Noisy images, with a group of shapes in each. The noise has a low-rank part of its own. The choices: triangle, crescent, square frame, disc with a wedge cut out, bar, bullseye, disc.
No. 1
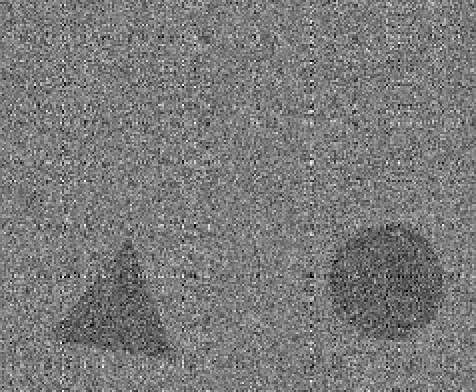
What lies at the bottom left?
triangle
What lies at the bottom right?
disc
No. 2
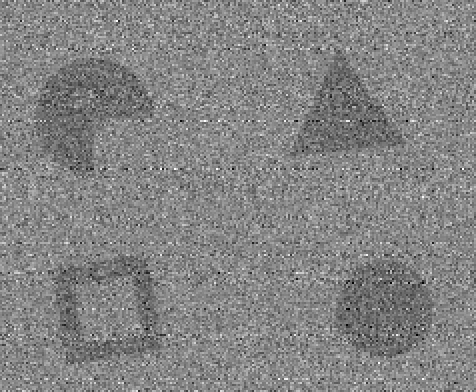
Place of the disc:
bottom right
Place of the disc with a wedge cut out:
top left
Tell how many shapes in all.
4
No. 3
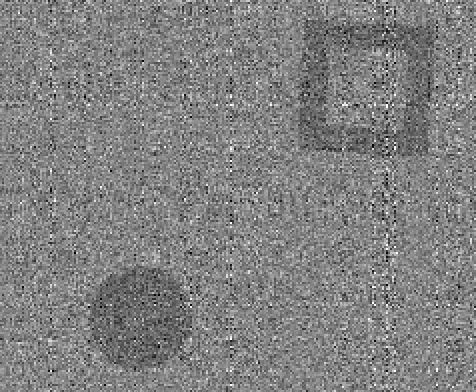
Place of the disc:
bottom left
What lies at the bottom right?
nothing
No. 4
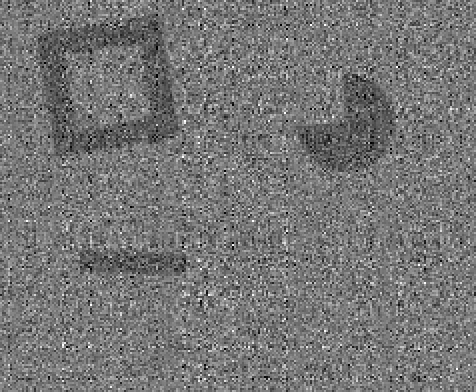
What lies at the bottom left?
bar
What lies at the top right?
disc with a wedge cut out
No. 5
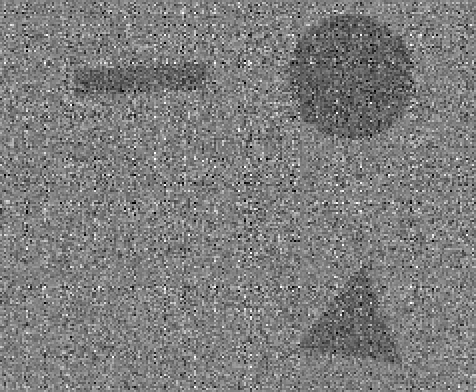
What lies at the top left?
bar
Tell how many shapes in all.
3
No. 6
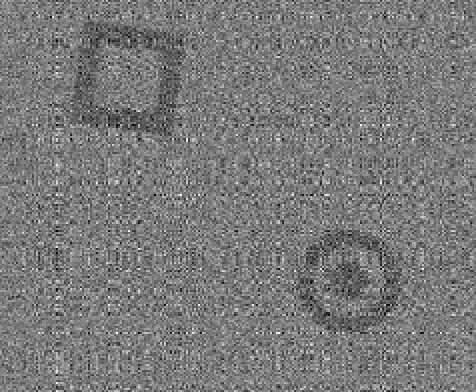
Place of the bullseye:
bottom right
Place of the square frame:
top left
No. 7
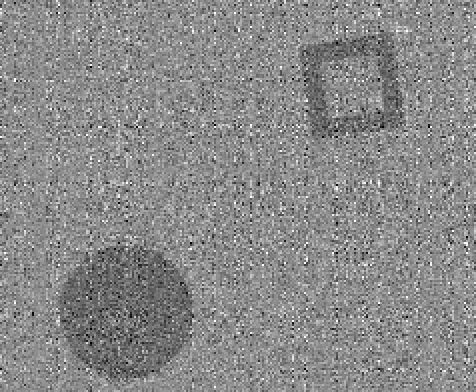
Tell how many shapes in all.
2
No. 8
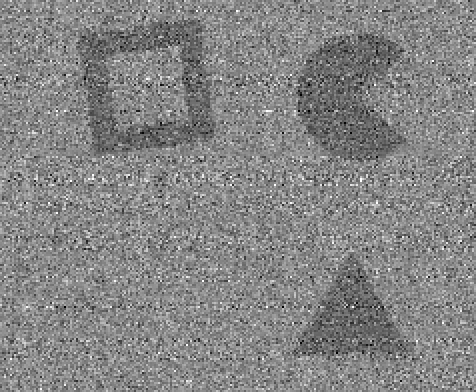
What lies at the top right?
disc with a wedge cut out
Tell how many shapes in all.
3
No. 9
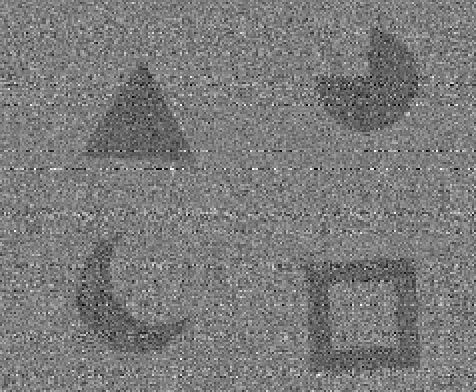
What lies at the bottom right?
square frame
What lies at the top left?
triangle
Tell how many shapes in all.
4
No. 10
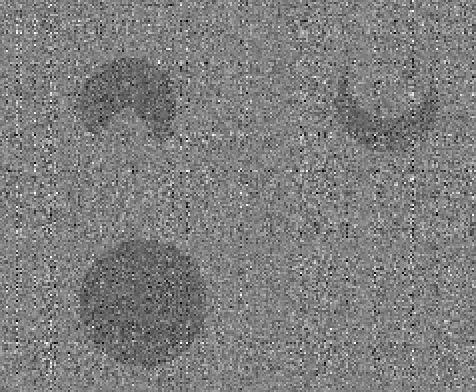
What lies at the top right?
crescent
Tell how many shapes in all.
3
